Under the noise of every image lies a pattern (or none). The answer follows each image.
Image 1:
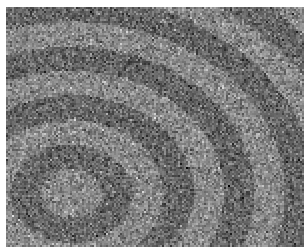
rings round one point
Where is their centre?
bottom left
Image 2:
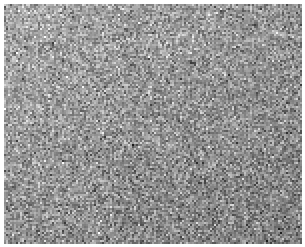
a smooth slope
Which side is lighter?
top left
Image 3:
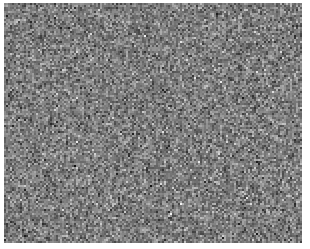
only noise
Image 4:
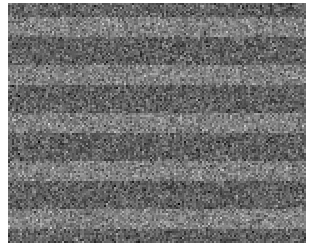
horizontal stripes
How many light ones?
5
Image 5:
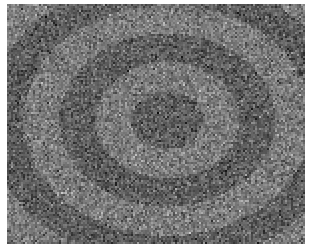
rings round one point
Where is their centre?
centre
